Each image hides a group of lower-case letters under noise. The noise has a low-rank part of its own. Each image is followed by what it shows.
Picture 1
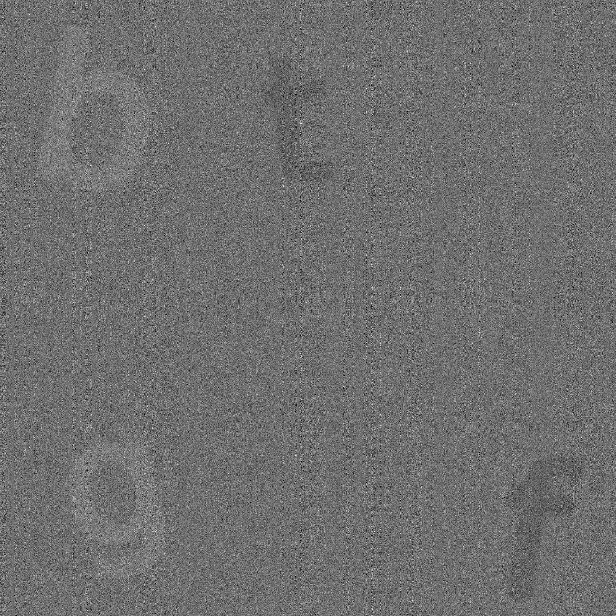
top left: light b; top middle: dark t; bottom left: light g; bottom right: dark f
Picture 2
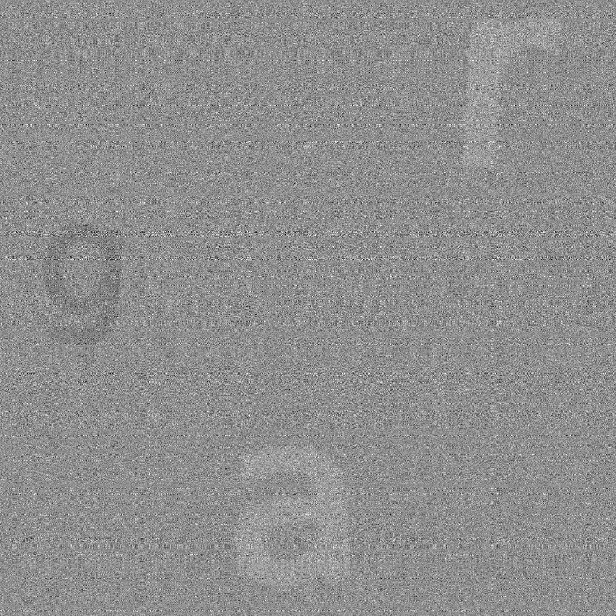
top right: light r; middle left: dark g; bottom middle: light a
